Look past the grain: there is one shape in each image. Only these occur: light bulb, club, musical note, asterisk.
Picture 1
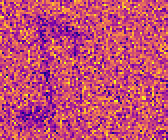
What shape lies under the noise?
musical note
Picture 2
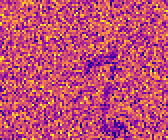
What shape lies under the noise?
musical note
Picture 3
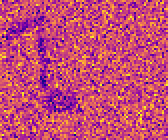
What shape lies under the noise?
musical note
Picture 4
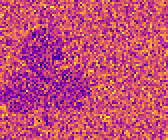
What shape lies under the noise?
club
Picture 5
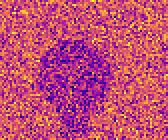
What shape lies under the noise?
light bulb
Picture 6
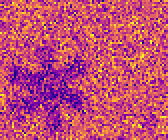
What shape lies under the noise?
asterisk
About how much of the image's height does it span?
two thirds
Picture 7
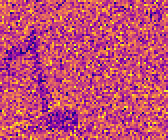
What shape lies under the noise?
musical note
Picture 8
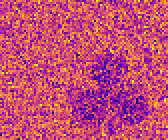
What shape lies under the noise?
club
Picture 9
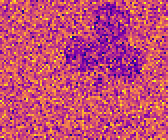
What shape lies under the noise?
club
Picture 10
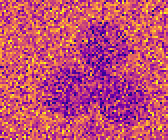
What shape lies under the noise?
club
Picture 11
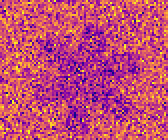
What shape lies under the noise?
asterisk
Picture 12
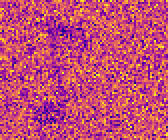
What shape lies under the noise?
musical note
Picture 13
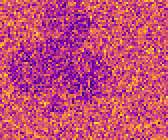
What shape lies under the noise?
club
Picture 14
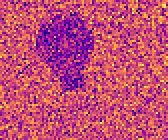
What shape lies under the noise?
light bulb
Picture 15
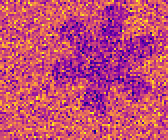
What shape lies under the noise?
asterisk
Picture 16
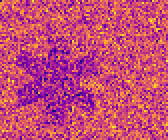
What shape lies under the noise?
asterisk
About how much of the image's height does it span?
two thirds
